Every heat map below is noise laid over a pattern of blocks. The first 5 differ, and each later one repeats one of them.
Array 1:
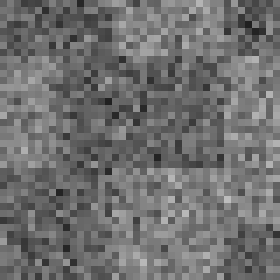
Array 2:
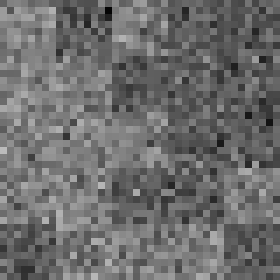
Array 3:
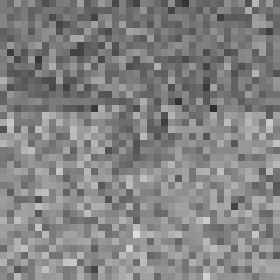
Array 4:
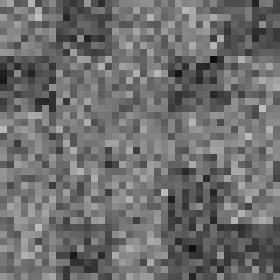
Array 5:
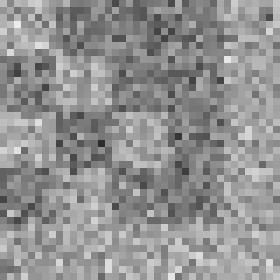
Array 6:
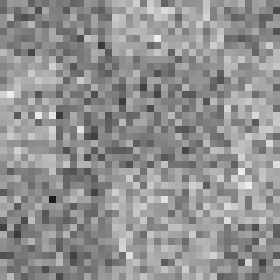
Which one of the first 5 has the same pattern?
1
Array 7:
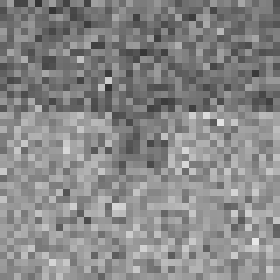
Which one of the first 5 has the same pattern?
3
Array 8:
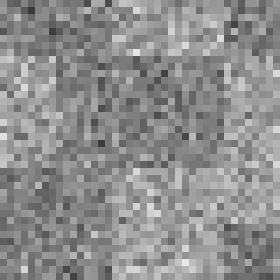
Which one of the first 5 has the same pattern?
1
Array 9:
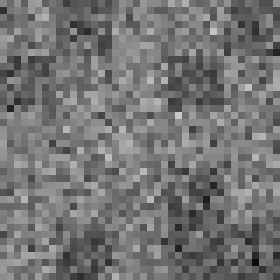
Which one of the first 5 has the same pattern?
4
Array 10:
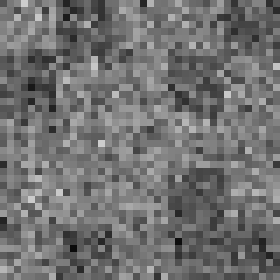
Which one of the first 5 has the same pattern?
4
